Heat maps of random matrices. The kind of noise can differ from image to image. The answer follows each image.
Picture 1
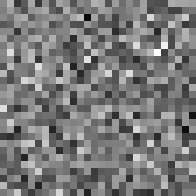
independent entries
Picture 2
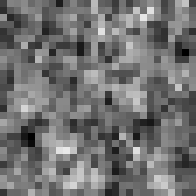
blotchy
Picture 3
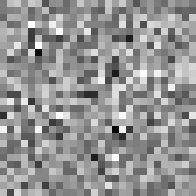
low rank plus noise
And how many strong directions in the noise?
five to eight
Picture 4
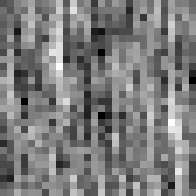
streaked along the columns
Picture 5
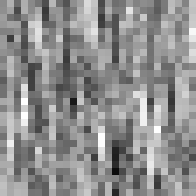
streaked along the columns
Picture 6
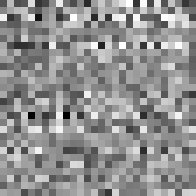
rows of uneven size
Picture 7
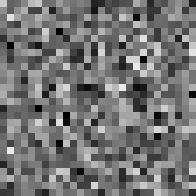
low rank plus noise
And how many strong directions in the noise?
five to eight
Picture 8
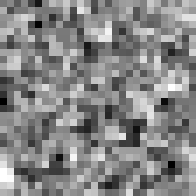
blotchy
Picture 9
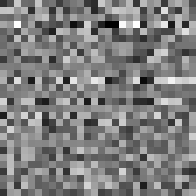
rows of uneven size
